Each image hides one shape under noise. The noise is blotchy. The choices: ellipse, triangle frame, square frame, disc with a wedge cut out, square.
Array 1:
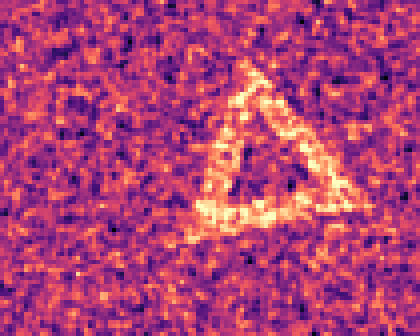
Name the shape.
triangle frame
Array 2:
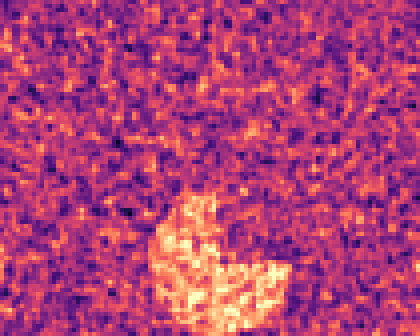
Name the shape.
disc with a wedge cut out
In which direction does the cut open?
up and right
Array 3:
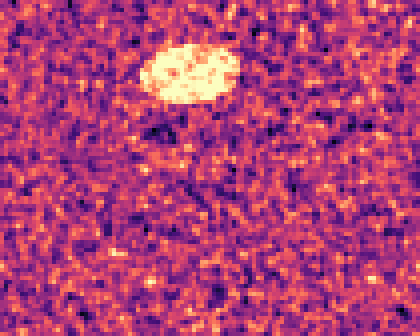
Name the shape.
ellipse
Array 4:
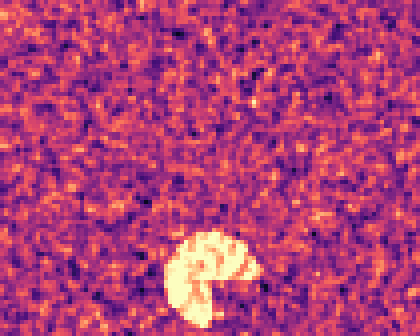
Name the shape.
disc with a wedge cut out
